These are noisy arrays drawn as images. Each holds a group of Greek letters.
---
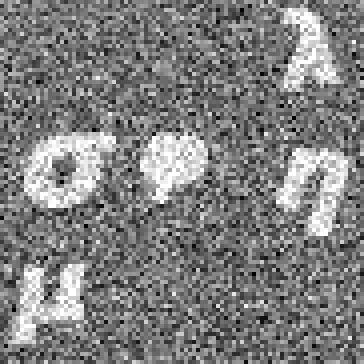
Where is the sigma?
middle left
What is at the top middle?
nothing
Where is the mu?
bottom left
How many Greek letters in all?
5
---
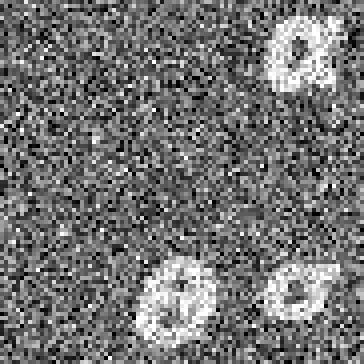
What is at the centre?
nothing
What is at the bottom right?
sigma
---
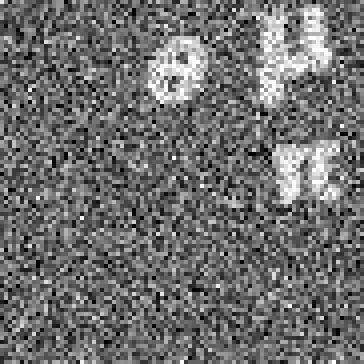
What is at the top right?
mu
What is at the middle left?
nothing
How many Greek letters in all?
3
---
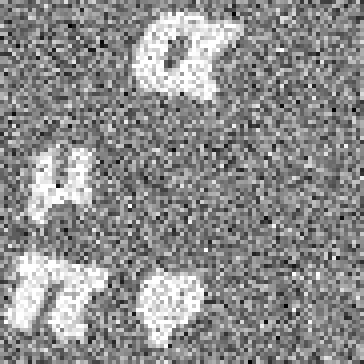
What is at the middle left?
mu
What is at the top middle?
alpha
